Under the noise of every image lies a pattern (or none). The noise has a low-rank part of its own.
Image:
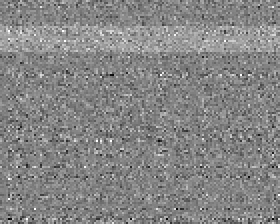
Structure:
one horizontal stripe
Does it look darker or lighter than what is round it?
lighter
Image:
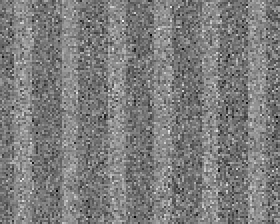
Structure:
vertical stripes
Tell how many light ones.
6
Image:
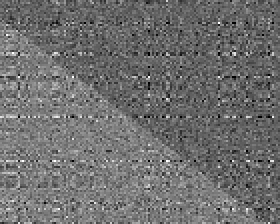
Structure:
a sharp edge
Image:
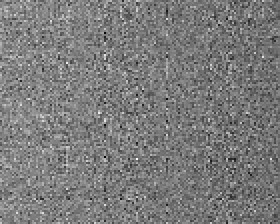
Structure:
a smooth slope
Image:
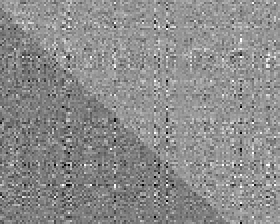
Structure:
a sharp edge
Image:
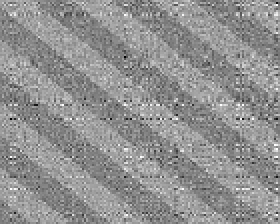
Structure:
diagonal stripes
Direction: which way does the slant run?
top left to bottom right
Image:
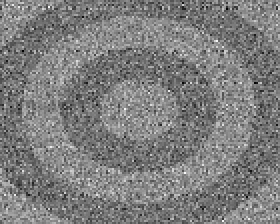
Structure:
rings round one point
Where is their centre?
centre
